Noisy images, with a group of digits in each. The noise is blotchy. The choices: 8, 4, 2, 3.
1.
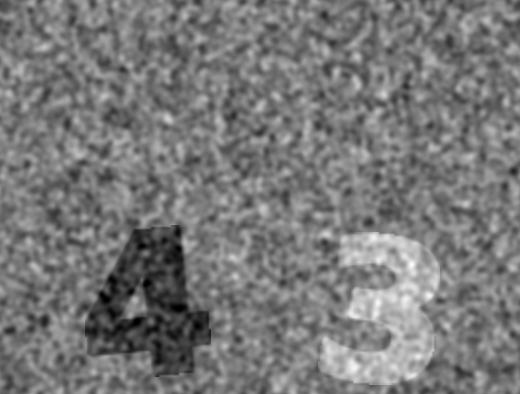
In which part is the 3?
bottom right
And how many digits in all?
2
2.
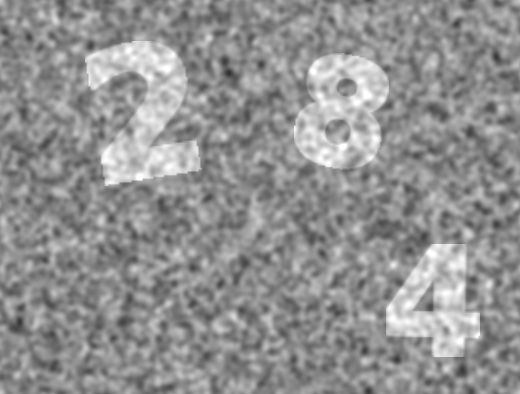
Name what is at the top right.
8
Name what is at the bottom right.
4
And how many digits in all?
3
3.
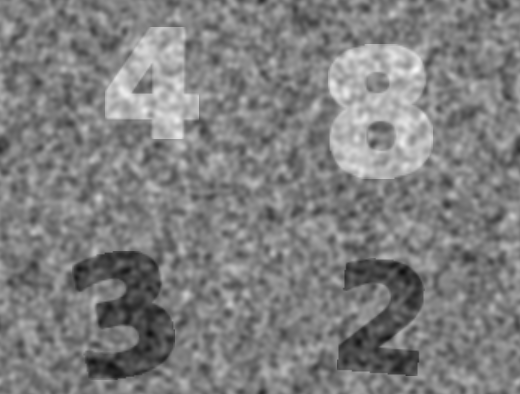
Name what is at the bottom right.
2
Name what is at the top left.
4
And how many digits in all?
4
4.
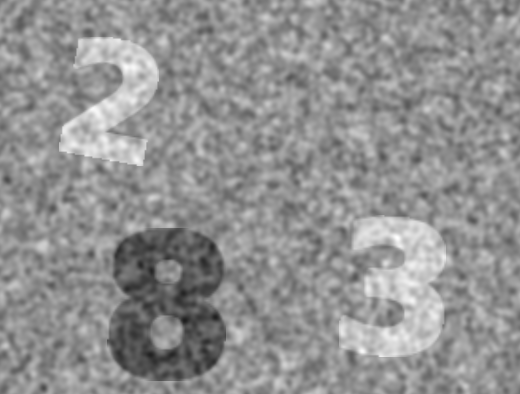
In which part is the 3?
bottom right
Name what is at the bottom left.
8
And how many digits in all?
3
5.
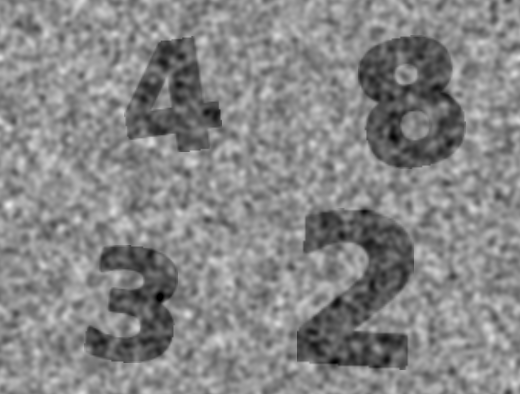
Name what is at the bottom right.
2
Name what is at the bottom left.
3
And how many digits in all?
4
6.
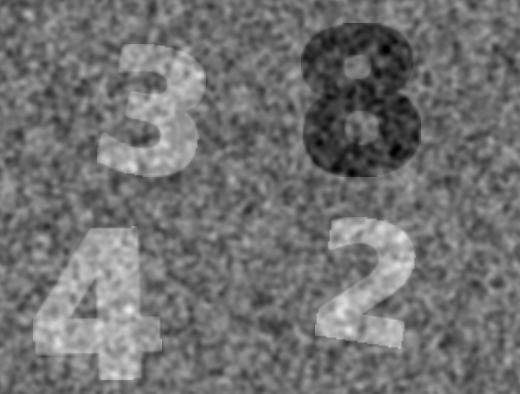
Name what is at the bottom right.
2
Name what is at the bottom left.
4
